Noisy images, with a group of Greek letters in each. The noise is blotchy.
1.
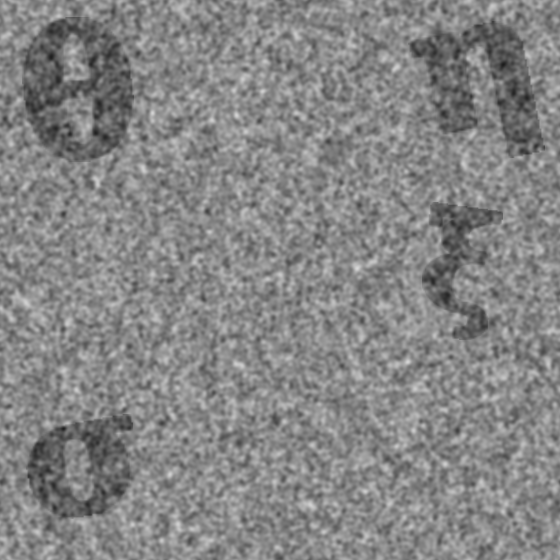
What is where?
top left: theta; top right: eta; middle right: xi; bottom left: sigma
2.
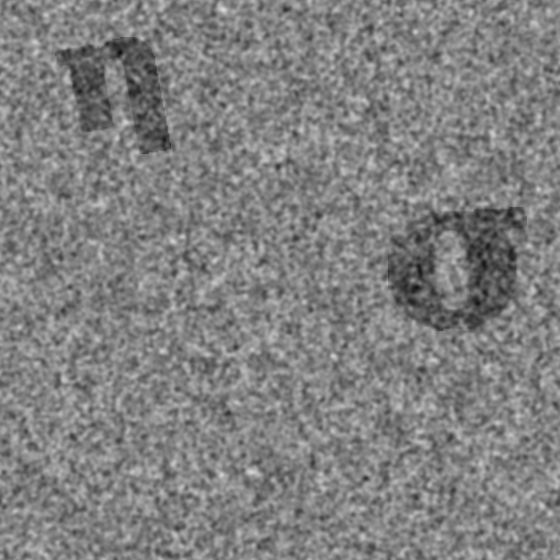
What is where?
top left: eta; middle right: sigma
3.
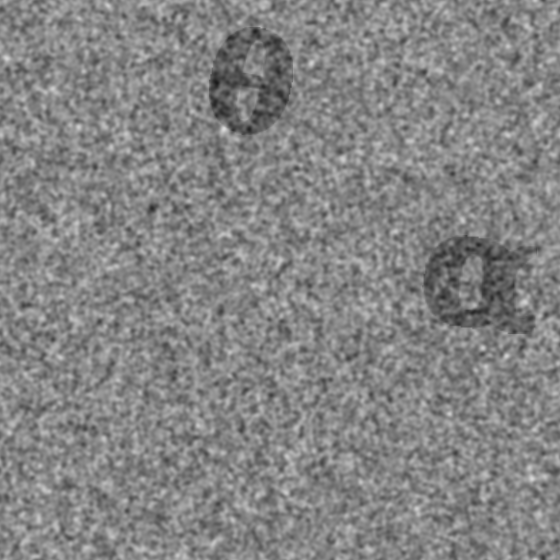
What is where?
top middle: theta; middle right: alpha
